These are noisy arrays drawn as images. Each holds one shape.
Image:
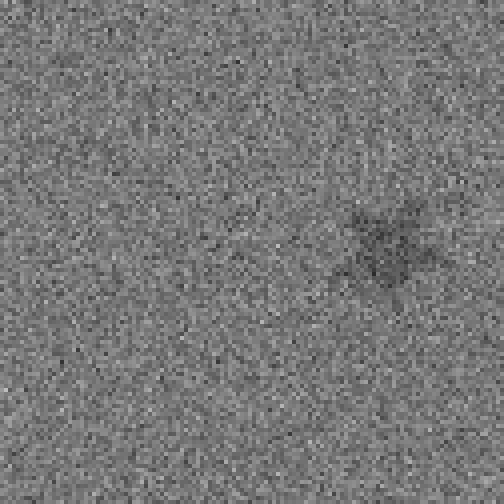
dark star, middle right
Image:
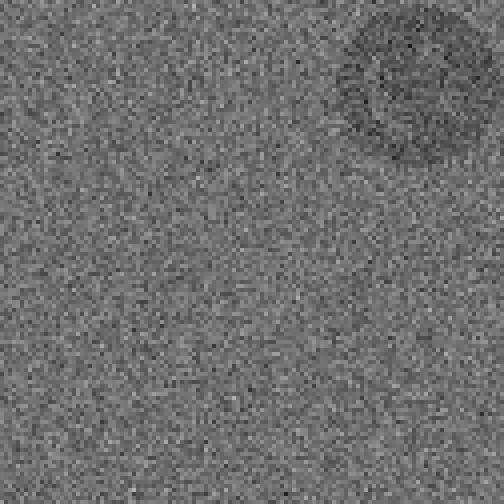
dark smiling face, top right
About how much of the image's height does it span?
a third
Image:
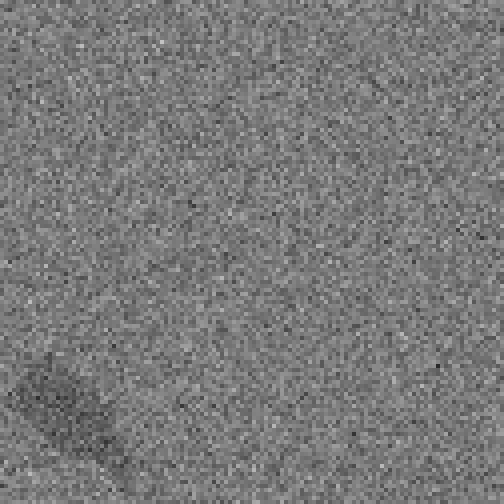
dark bottle, bottom left
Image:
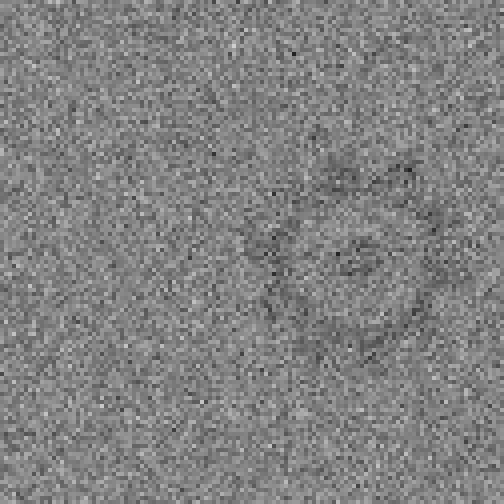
dark gear
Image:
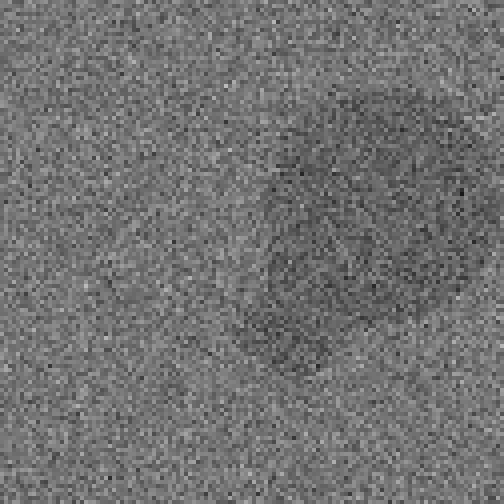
dark light bulb
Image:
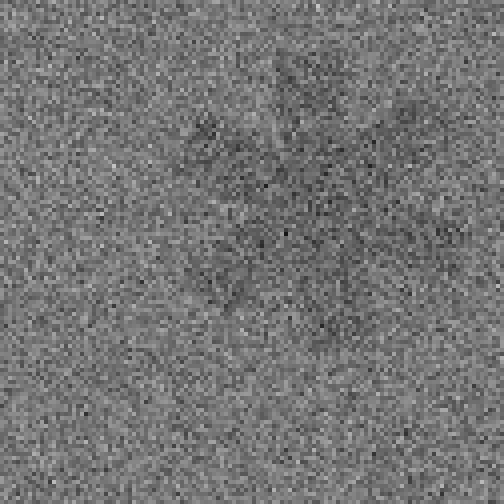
dark asterisk
